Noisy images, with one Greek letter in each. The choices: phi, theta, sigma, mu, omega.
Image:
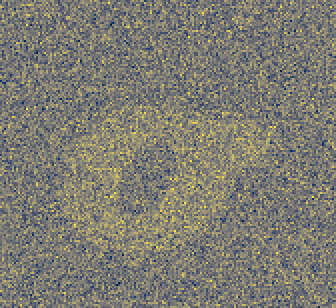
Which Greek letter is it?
sigma
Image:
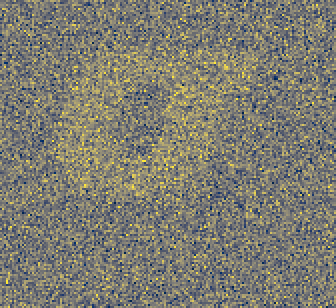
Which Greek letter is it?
sigma
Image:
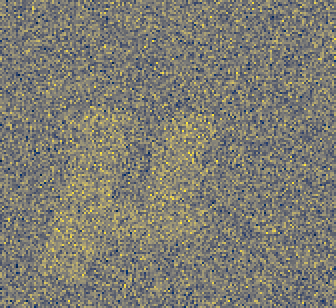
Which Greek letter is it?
mu
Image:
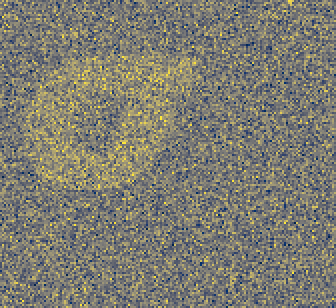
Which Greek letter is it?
sigma
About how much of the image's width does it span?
half
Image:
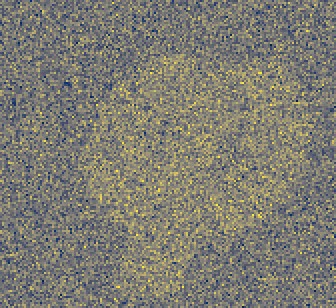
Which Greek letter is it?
phi
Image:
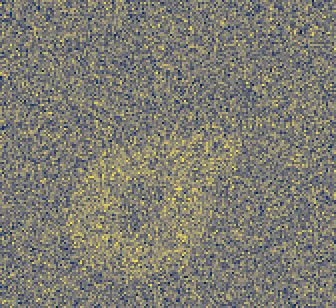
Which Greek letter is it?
sigma
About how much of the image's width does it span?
half
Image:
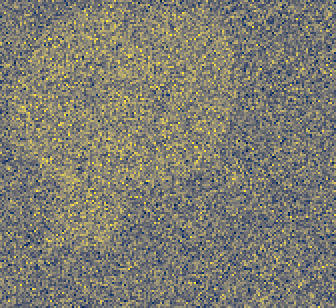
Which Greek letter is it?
phi
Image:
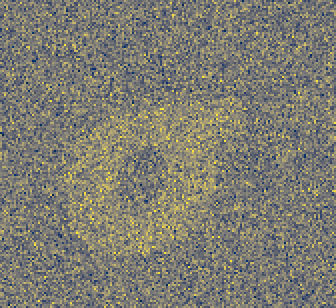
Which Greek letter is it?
sigma
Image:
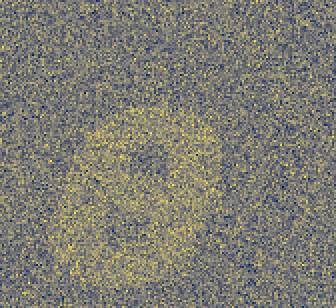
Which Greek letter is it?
theta
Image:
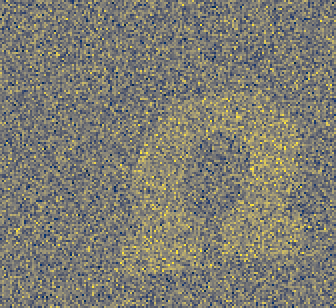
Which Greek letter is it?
omega
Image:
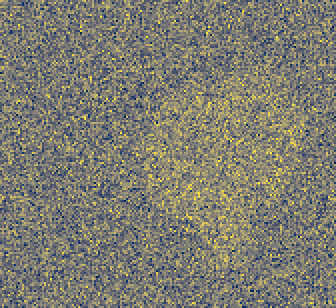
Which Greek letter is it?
phi
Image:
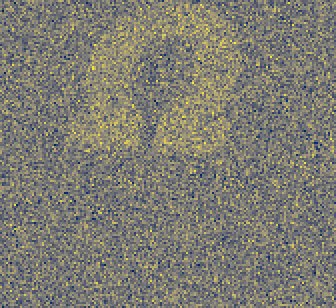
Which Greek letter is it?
omega
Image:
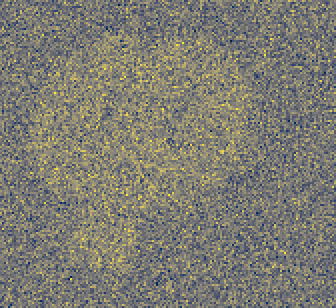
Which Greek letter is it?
phi
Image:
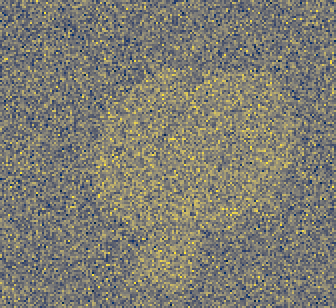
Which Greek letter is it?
phi
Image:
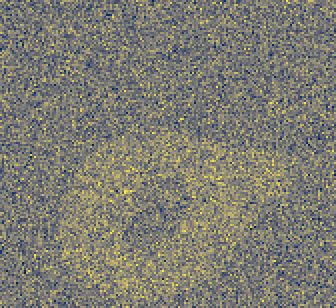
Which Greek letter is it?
sigma
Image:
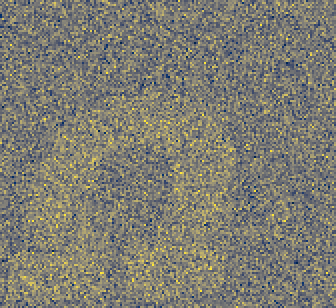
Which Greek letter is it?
omega
